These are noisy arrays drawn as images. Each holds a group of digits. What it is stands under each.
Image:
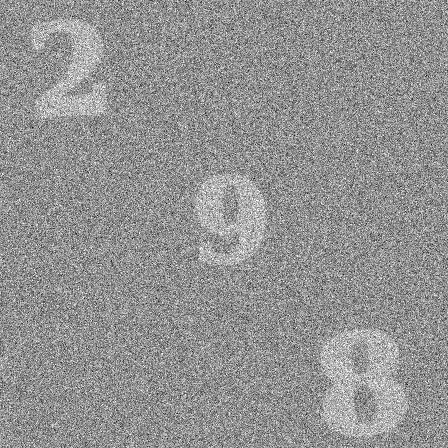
top left: 2; centre: 9; bottom right: 8
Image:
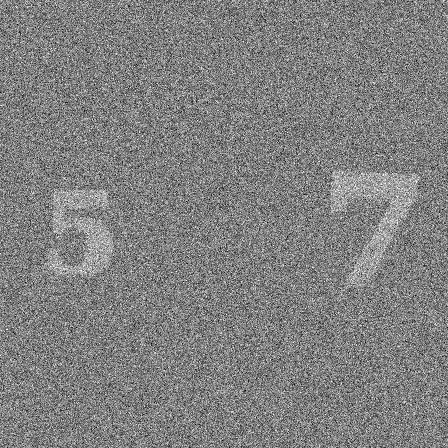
middle left: 5; middle right: 7
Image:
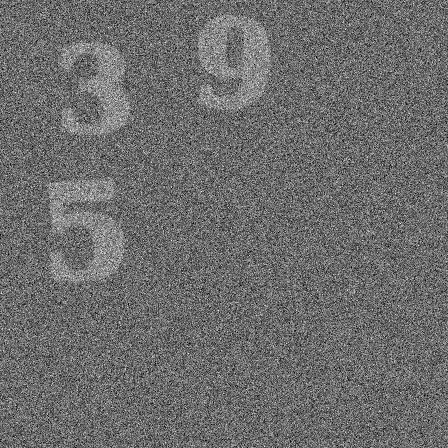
top left: 3; top middle: 9; middle left: 5
